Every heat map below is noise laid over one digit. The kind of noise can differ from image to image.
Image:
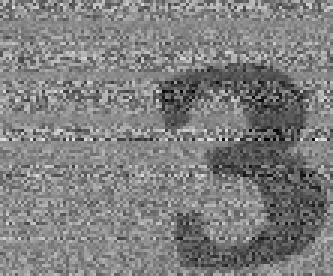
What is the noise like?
rows of uneven size
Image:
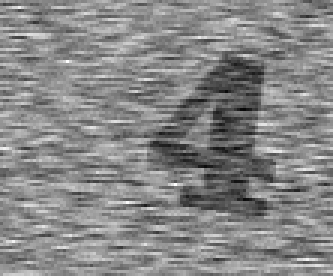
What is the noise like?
streaked along the rows
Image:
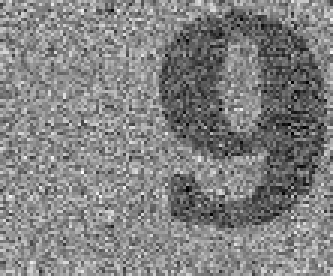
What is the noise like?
low rank plus noise
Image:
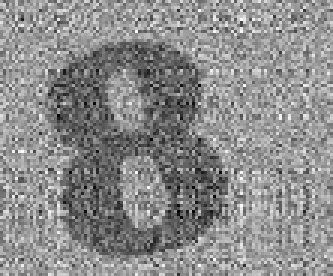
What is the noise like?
low rank plus noise
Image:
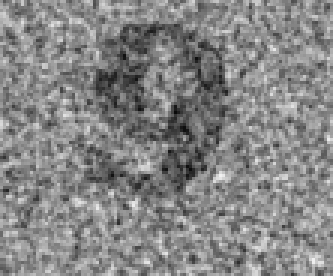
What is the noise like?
blotchy
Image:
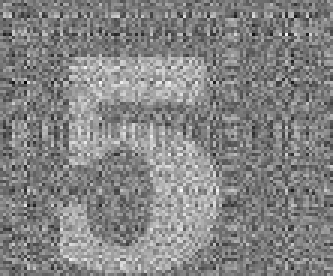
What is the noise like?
low rank plus noise
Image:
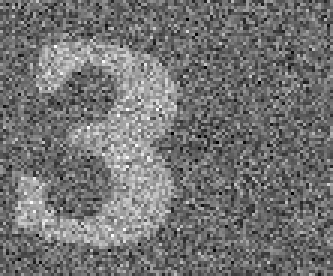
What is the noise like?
independent entries
